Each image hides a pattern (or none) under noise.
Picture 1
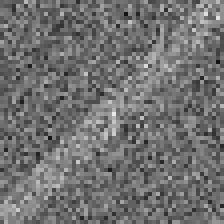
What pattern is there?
a diagonal band
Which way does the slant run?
bottom left to top right
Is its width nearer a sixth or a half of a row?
a sixth
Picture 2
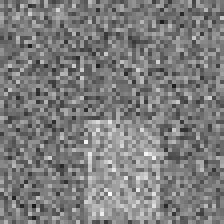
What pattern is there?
one block
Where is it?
bottom middle
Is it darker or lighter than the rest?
lighter
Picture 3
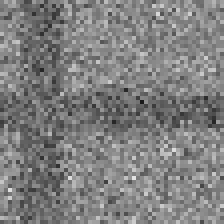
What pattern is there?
bands of rows crossing bands of columns
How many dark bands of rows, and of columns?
1 and 1
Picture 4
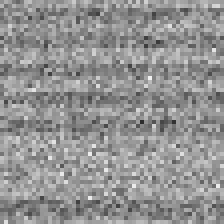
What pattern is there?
bands of rows
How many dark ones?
6
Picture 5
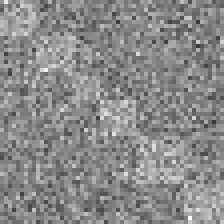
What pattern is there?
blocks along the diagonal
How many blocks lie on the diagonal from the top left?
6
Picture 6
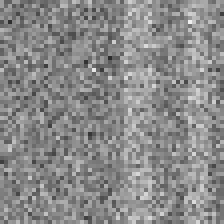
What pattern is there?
bands of columns
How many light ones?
2
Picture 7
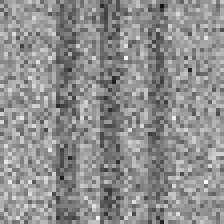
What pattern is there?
bands of columns
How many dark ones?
3
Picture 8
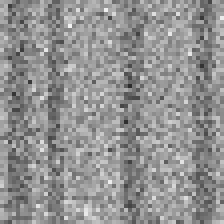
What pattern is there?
bands of columns
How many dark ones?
4
